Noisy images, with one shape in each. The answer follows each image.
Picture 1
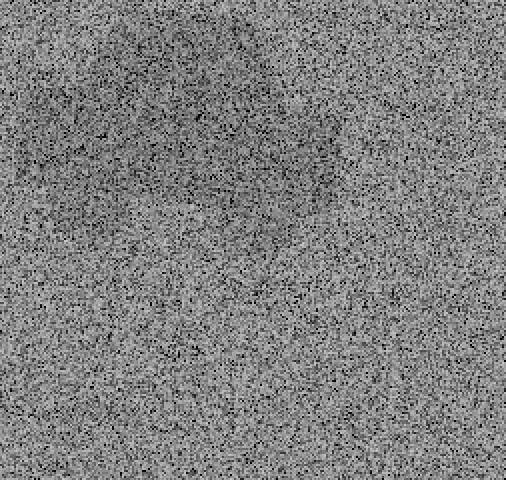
car
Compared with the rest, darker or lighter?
darker
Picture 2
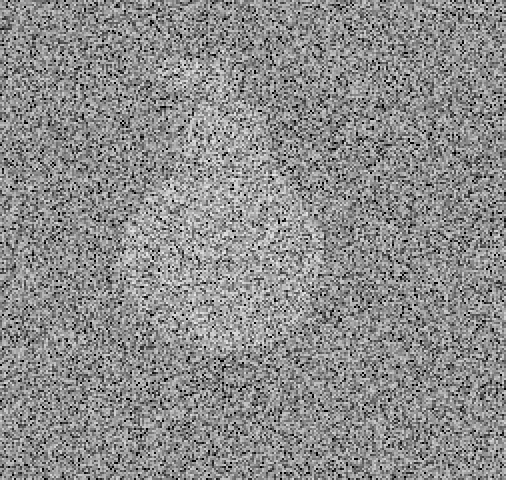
pear
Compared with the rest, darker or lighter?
lighter
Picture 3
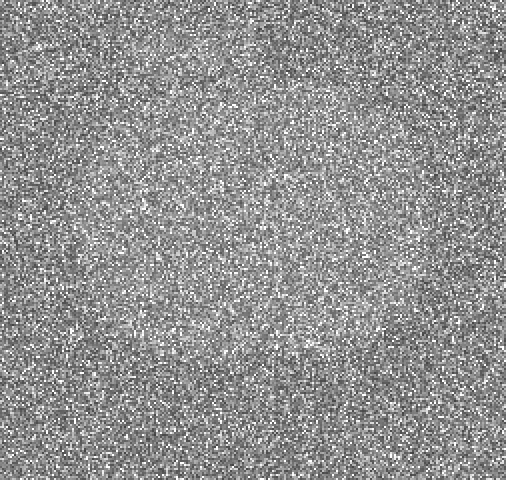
apple
